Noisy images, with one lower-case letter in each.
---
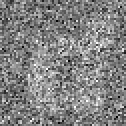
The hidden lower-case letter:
d
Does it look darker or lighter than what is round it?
lighter
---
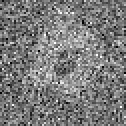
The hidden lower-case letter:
b
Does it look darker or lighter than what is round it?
lighter
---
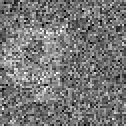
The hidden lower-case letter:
q
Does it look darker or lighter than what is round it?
lighter
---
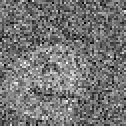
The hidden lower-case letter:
e
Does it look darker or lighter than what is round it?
lighter
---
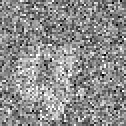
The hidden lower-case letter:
q
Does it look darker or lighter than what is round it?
lighter
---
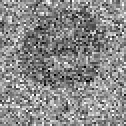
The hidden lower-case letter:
e
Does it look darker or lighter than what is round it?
darker
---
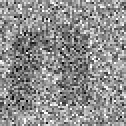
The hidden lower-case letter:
n
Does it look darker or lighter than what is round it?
darker
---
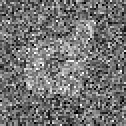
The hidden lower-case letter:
d
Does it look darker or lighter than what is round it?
lighter
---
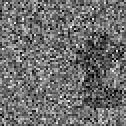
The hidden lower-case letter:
t
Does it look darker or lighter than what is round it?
darker
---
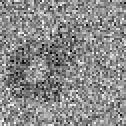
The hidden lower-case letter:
d
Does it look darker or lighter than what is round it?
darker
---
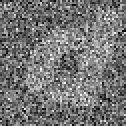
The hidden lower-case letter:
d
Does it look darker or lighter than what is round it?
lighter
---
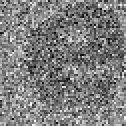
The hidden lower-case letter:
e
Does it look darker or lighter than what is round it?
darker
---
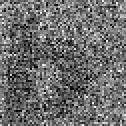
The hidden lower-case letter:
b
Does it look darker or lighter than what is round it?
darker
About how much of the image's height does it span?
nearly all
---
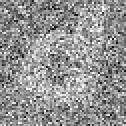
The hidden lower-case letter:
d
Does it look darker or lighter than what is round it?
lighter
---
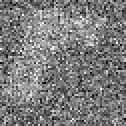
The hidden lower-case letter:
r
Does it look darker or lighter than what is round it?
lighter
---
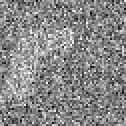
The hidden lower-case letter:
r
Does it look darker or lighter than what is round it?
lighter
